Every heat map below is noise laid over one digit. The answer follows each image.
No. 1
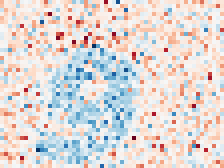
9
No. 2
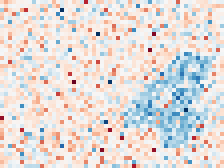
4
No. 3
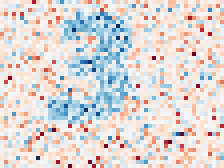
3
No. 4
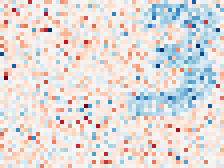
3
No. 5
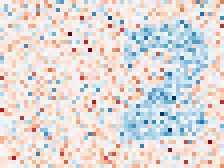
2
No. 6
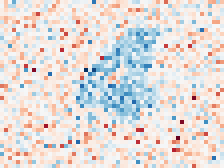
4
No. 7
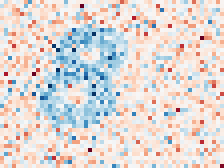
8
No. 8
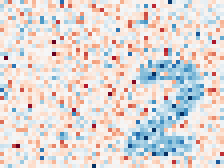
2
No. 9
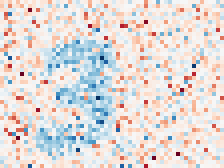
3
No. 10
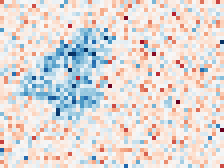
4
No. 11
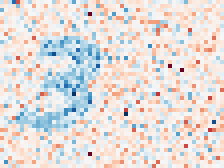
3
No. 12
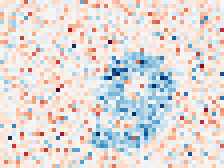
9
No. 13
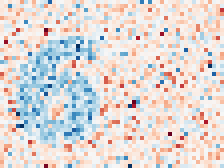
6
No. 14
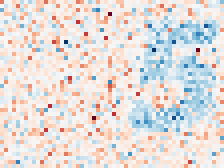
5
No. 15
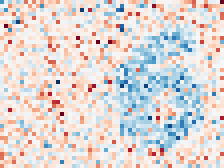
6
